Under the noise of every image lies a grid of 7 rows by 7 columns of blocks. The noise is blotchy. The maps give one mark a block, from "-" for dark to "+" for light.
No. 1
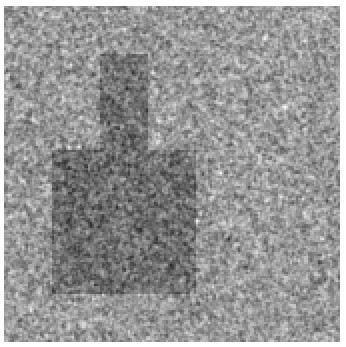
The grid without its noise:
+++++++
++-++++
++-++++
+---+++
+---+++
+---+++
+++++++
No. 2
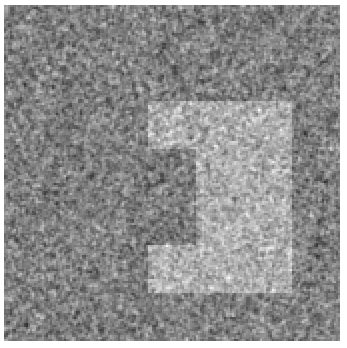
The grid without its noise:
-------
-------
---+++-
----++-
----++-
---+++-
-------
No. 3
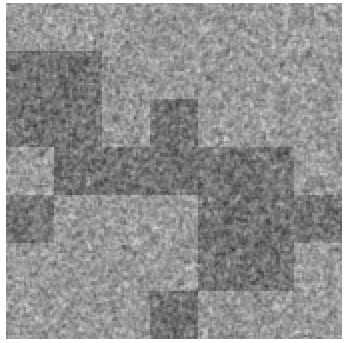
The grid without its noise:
+++++++
--+++++
--+-+++
+-----+
-+++---
++++--+
+++-+++
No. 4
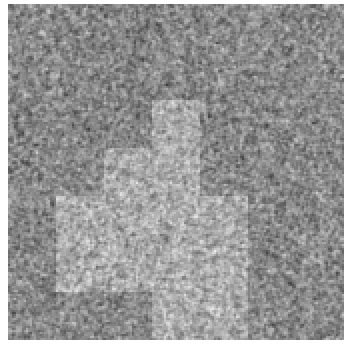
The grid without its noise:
-------
-------
---+---
--++---
-++++--
-++++--
---++--
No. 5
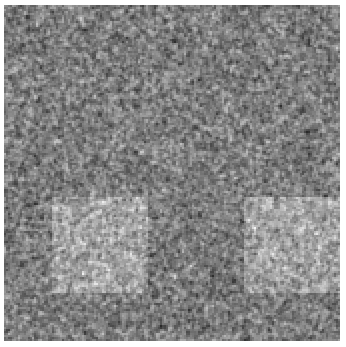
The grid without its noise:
-------
-------
-------
-------
-++--++
-++--++
-------
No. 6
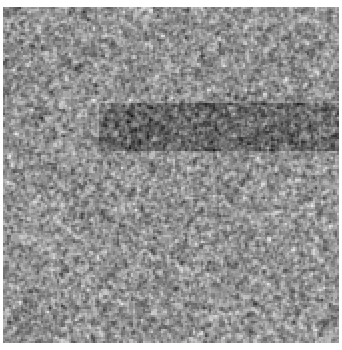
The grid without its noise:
+++++++
+++++++
++-----
+++++++
+++++++
+++++++
+++++++
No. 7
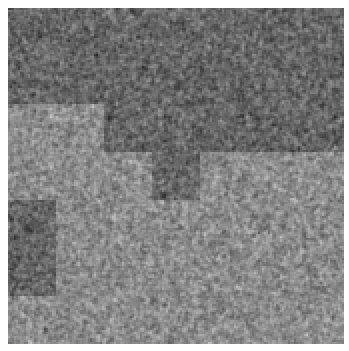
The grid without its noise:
-------
-------
++-----
+++-+++
-++++++
-++++++
+++++++
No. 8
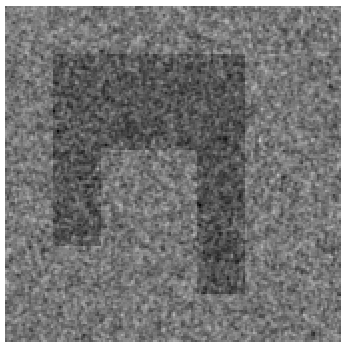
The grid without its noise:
+++++++
+----++
+----++
+-++-++
+-++-++
++++-++
+++++++
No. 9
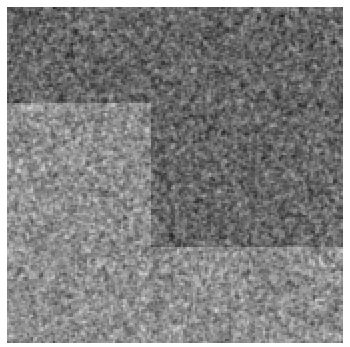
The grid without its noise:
-------
-------
+++----
+++----
+++----
+++++++
+++++++
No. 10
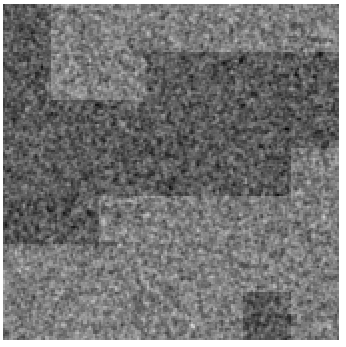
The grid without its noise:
-++++++
-++----
-------
------+
--+++++
+++++++
+++++-+
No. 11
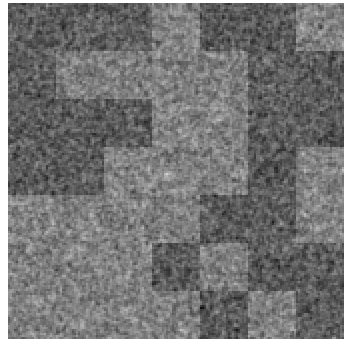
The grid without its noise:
---+--+
-++++--
---++--
--+++-+
++++--+
+++-+--
++++-+-
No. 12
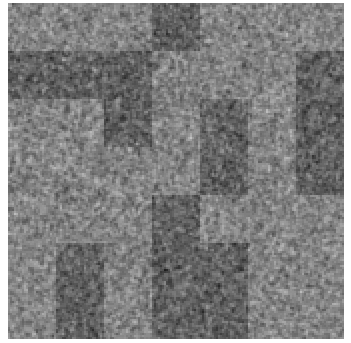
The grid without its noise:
+++-+++
---+++-
++-+-+-
++++-+-
+++-+++
+-+--++
+-+--++
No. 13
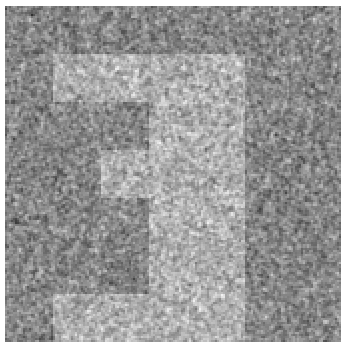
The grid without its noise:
-------
-++++--
---++--
--+++--
---++--
---++--
-++++--
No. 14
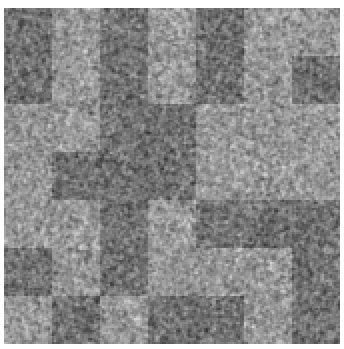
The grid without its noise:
-+-+-++
-+-+-+-
++--+++
+---+++
++-+---
-+-+++-
+-+--+-
